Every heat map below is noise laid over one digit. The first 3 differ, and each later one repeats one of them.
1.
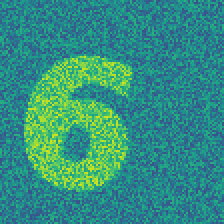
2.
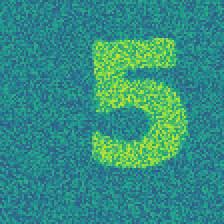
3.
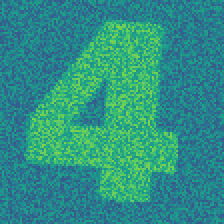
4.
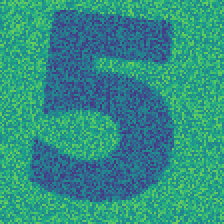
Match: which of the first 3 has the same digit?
2
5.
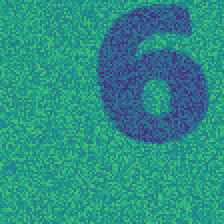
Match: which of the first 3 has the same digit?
1
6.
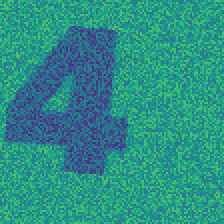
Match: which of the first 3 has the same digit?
3
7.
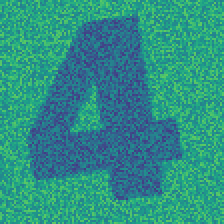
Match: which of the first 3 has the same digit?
3
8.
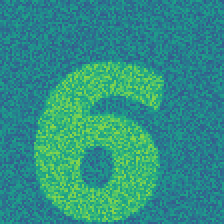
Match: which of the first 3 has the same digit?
1
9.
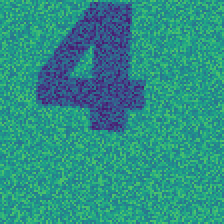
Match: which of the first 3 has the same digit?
3
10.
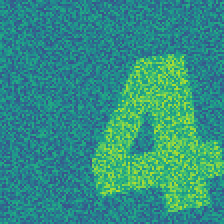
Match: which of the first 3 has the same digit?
3
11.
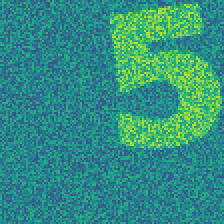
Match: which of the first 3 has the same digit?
2
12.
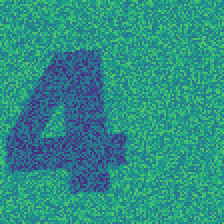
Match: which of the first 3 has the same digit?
3
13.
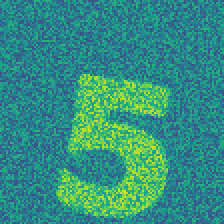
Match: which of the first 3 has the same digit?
2
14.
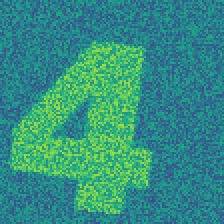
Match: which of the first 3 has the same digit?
3
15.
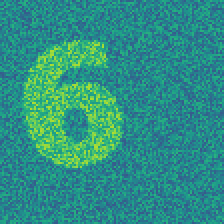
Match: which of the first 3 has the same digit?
1
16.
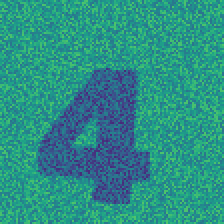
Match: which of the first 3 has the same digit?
3
